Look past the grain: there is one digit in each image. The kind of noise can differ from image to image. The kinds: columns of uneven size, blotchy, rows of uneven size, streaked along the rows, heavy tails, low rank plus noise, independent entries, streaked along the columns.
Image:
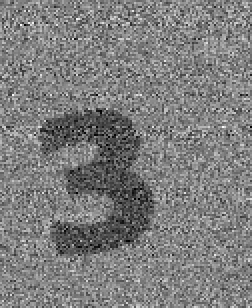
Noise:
rows of uneven size
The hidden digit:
3
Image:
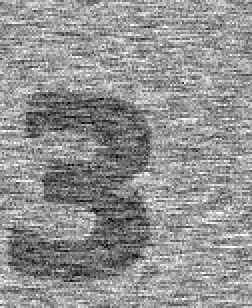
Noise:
streaked along the rows
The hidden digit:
3
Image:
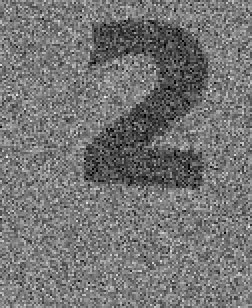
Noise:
independent entries
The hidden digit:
2
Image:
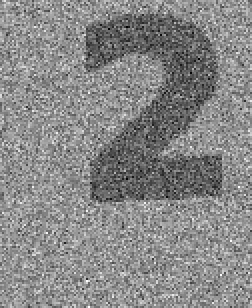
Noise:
independent entries
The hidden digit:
2
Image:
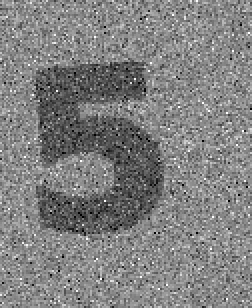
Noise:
heavy tails
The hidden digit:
5
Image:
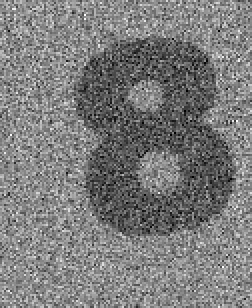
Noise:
low rank plus noise
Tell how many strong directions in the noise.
one
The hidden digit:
8
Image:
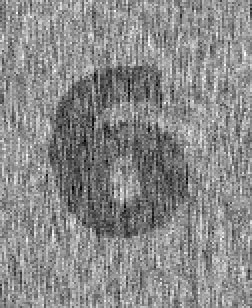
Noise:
streaked along the columns
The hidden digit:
6
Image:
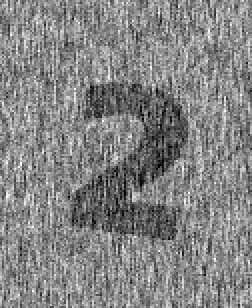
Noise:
streaked along the columns
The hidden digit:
2
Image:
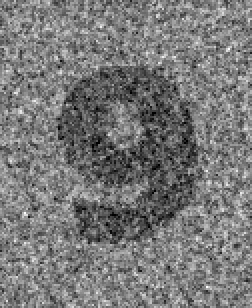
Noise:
blotchy
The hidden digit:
9
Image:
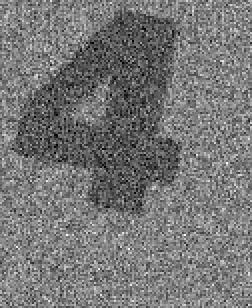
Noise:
low rank plus noise
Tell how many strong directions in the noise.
five to eight
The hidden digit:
4
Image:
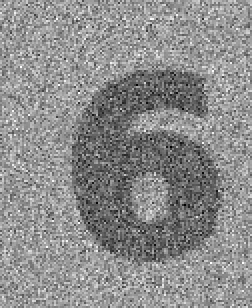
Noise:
low rank plus noise
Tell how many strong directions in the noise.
two
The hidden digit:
6
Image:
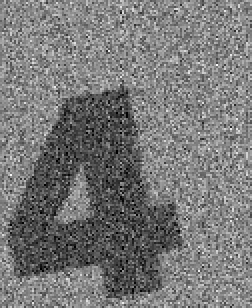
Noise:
columns of uneven size
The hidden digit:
4
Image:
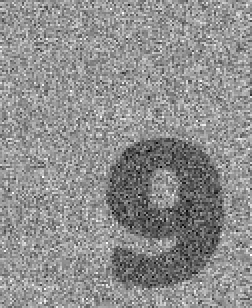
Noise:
low rank plus noise
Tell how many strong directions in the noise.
three or four
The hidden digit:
9
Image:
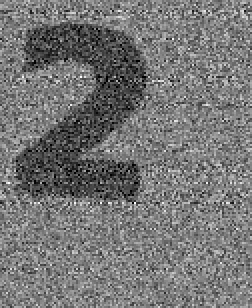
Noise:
rows of uneven size
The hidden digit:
2
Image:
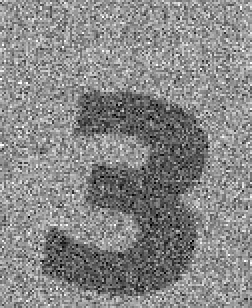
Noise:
low rank plus noise
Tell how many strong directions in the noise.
five to eight
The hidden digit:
3
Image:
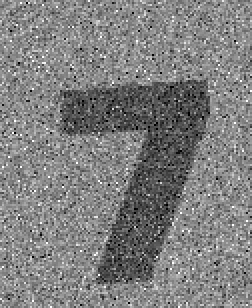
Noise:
heavy tails
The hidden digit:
7
